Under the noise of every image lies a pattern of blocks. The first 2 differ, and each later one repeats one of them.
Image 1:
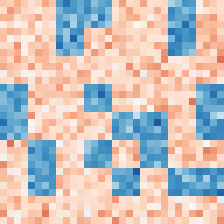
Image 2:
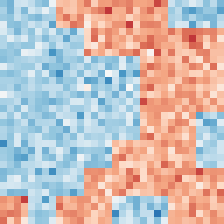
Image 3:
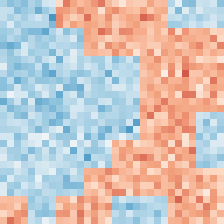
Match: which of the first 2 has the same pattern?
2
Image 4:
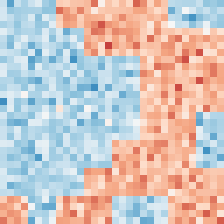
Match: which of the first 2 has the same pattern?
2
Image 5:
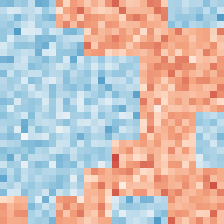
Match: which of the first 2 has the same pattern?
2
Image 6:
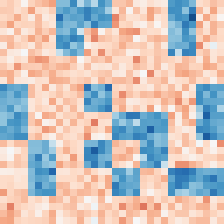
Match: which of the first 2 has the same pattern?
1
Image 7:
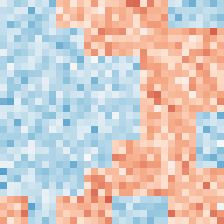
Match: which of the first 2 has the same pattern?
2
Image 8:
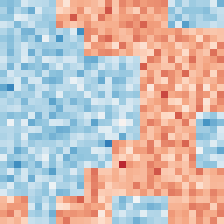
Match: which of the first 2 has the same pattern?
2
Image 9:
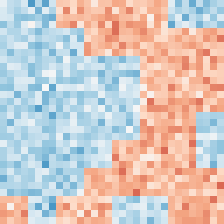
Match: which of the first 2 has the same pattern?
2
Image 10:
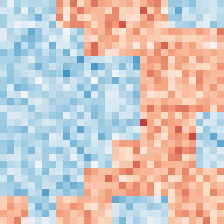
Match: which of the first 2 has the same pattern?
2
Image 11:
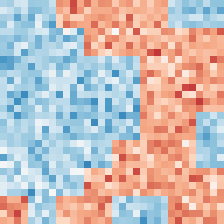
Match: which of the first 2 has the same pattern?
2
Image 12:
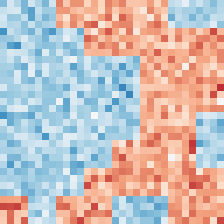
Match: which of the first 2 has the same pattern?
2
